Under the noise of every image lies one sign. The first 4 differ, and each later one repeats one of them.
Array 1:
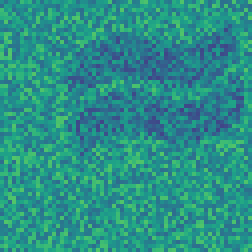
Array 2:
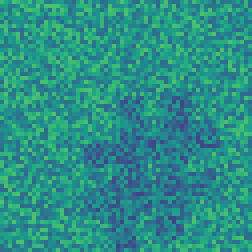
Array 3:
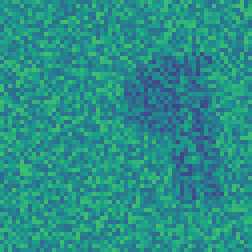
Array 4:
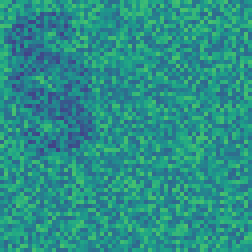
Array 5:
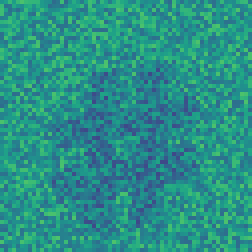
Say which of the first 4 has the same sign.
2
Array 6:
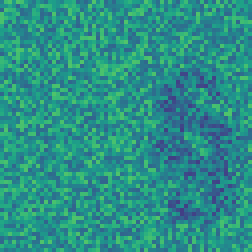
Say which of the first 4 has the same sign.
4
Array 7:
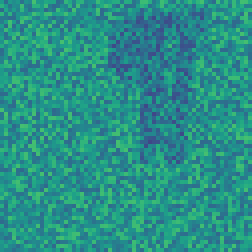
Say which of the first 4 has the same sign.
3
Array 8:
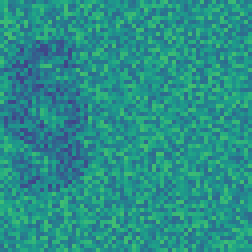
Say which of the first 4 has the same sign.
4
